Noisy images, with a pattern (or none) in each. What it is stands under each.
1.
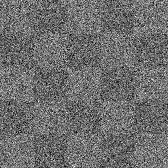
a checkerboard
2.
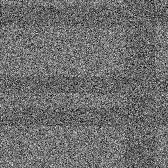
bands of rows crossing bands of columns
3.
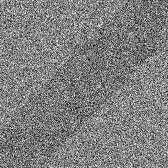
a diagonal band
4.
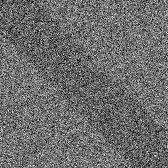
a diagonal band
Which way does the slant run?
top left to bottom right
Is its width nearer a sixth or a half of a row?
a half
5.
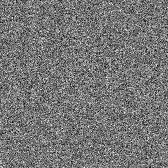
only noise
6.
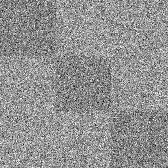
blocks along the diagonal
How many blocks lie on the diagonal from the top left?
3
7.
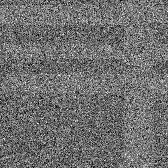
bands of rows crossing bands of columns
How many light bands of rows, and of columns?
3 and 1
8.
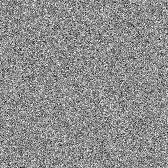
only noise
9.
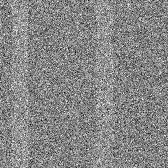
bands of columns
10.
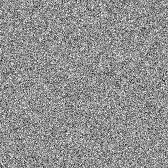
only noise
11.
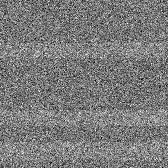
bands of rows
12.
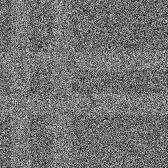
bands of rows crossing bands of columns
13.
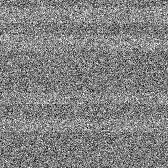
bands of rows
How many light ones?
4
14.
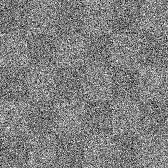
a checkerboard
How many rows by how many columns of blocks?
5 by 6
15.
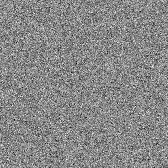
only noise
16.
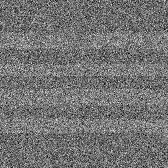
bands of rows
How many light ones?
4
